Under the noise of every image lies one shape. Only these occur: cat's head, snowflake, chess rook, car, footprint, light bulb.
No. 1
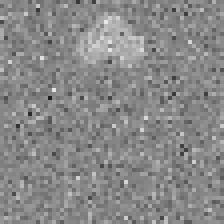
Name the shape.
car
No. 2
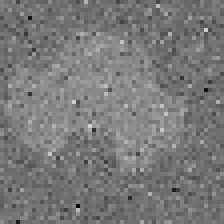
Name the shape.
car
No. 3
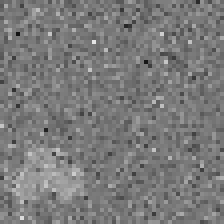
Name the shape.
car
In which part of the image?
bottom left
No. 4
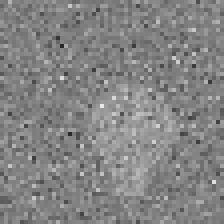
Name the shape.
light bulb
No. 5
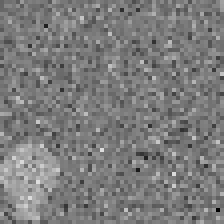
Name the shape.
light bulb
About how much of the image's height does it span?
a third
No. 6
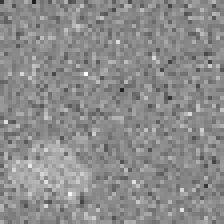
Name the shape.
car
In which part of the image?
bottom left
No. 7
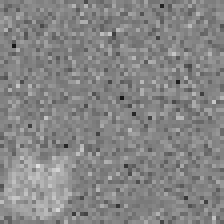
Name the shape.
cat's head
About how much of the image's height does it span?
a third
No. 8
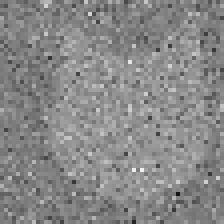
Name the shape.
cat's head
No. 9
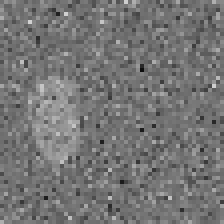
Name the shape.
footprint
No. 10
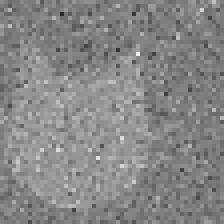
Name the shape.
cat's head
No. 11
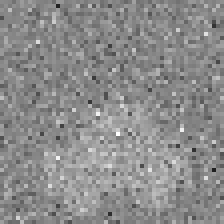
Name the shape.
car
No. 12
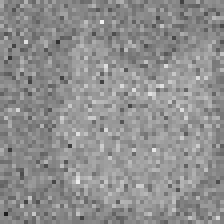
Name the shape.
cat's head
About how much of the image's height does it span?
nearly all
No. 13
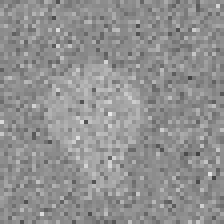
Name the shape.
light bulb
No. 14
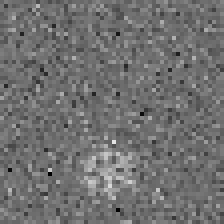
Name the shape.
snowflake
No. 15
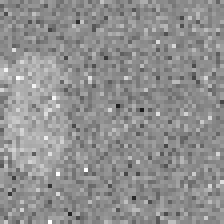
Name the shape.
footprint
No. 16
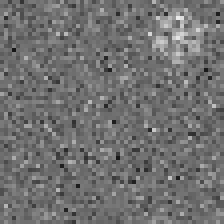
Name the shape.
snowflake
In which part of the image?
top right
